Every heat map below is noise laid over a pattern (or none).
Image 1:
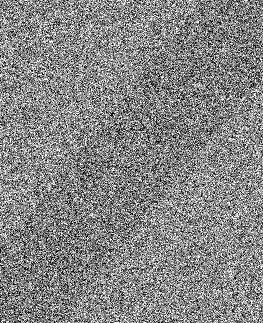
a diagonal band
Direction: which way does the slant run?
bottom left to top right
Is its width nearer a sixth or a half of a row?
a half
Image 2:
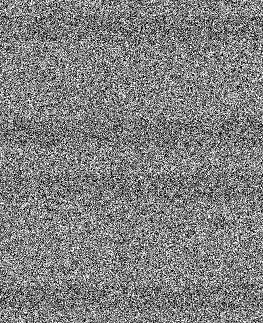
bands of rows
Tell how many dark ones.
4
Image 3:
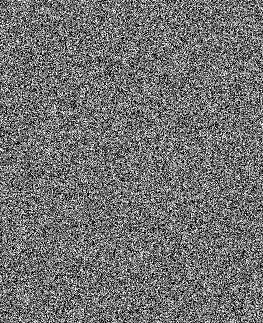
only noise
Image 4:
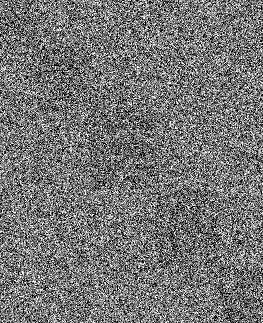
blocks along the diagonal
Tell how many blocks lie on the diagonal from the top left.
5
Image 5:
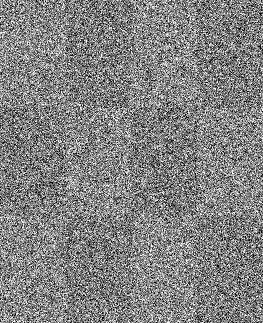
a checkerboard
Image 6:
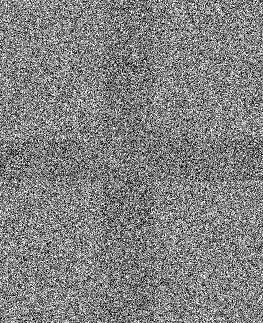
bands of rows crossing bands of columns
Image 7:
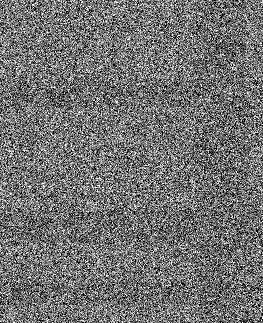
bands of rows crossing bands of columns
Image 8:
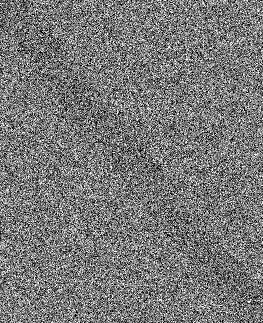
a diagonal band
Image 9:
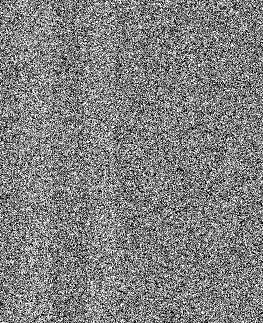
bands of columns
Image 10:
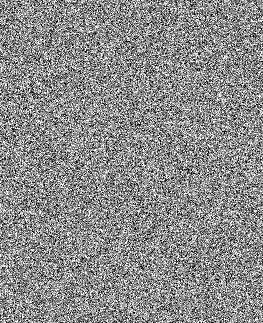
only noise
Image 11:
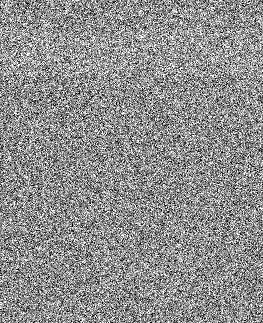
one band of rows
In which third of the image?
top
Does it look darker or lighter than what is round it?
lighter
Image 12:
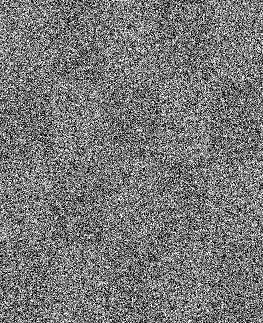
a checkerboard
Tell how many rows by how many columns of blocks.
4 by 5
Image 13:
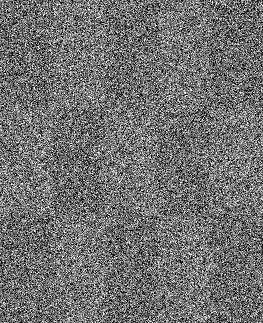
a checkerboard
